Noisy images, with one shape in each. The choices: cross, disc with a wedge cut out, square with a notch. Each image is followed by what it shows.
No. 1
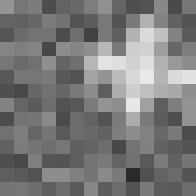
cross
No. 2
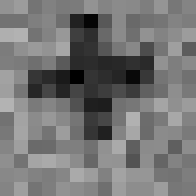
cross
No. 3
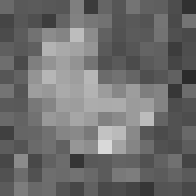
disc with a wedge cut out
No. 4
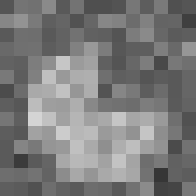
disc with a wedge cut out
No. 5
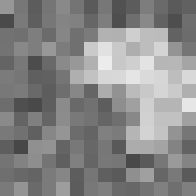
disc with a wedge cut out
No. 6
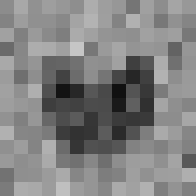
disc with a wedge cut out
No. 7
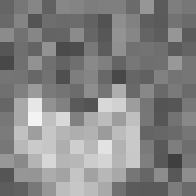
disc with a wedge cut out
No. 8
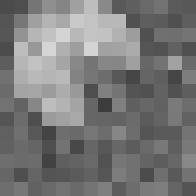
disc with a wedge cut out
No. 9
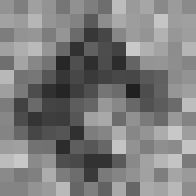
square with a notch
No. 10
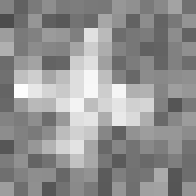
cross
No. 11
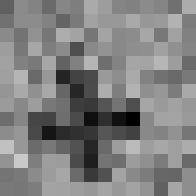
cross
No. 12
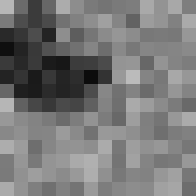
disc with a wedge cut out
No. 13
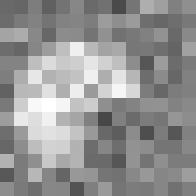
disc with a wedge cut out
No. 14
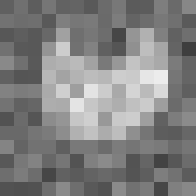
disc with a wedge cut out
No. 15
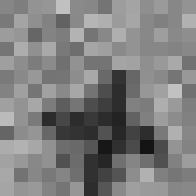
cross
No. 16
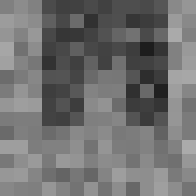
square with a notch
